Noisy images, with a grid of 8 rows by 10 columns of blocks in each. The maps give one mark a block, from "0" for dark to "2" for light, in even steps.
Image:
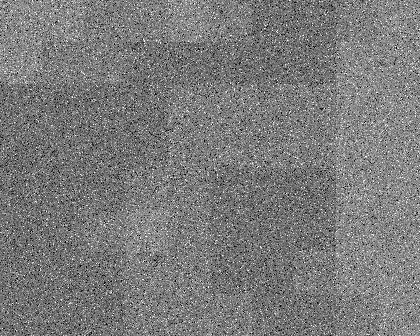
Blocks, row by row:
2211210012
2110000022
0000111122
0000111122
0001100022
0012100022
0001100122
0001110012
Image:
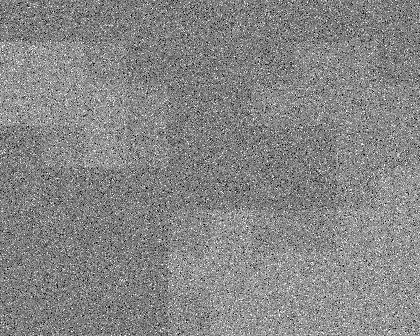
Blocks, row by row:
0000000000
2210000110
2221001111
0121000011
0000000012
0000121122
0000222222
0000122222
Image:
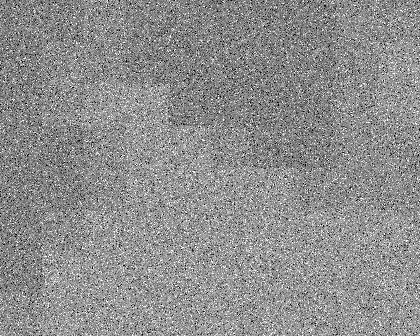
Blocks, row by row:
0010000011
0110000012
0122000012
0012210011
0012222111
0122222222
0222222222
1222222222
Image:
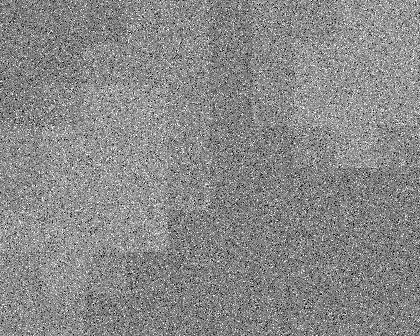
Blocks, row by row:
0001101122
0011101222
0122101222
1222100121
1222100000
2222000000
1210000000
1100000000
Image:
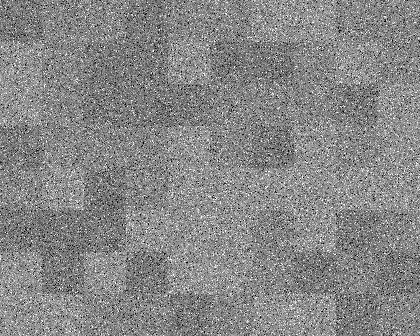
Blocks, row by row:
0110112211
2100200121
2100011102
0111210212
1201222222
0002221201
2020221010
2211012201
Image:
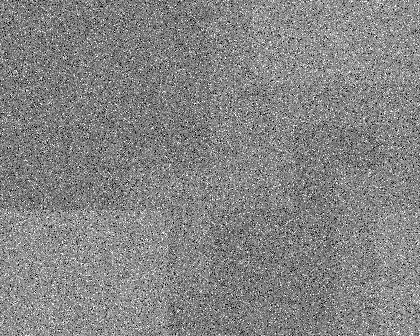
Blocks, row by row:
0000012222
0000012222
0000011111
0000011001
0001111011
2222100012
2222100012
2222000012
